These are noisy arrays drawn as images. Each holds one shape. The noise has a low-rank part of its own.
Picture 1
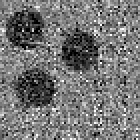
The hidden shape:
three dots
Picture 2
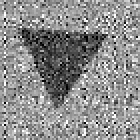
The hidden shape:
triangle
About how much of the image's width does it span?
two thirds
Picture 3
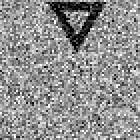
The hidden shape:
triangle frame
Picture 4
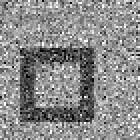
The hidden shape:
square frame
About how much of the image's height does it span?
half
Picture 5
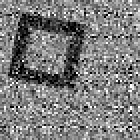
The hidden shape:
square frame
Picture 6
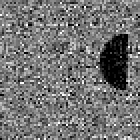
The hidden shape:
half disc
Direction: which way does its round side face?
left
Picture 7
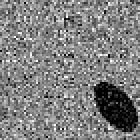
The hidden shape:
ellipse
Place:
bottom right
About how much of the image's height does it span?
a third
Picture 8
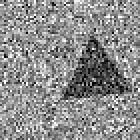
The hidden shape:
triangle
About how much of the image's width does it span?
half
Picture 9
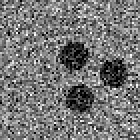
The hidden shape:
three dots
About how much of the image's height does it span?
half
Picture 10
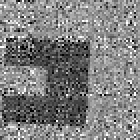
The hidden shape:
square with a notch
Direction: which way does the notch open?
left
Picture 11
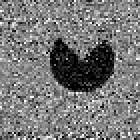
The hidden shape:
disc with a wedge cut out
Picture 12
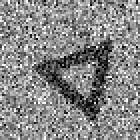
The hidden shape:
triangle frame
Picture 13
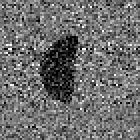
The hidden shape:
half disc
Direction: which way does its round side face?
left
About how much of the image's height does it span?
half
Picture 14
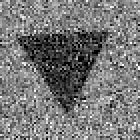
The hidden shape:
triangle
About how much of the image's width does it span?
two thirds
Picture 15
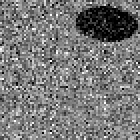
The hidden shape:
ellipse
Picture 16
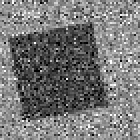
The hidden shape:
square
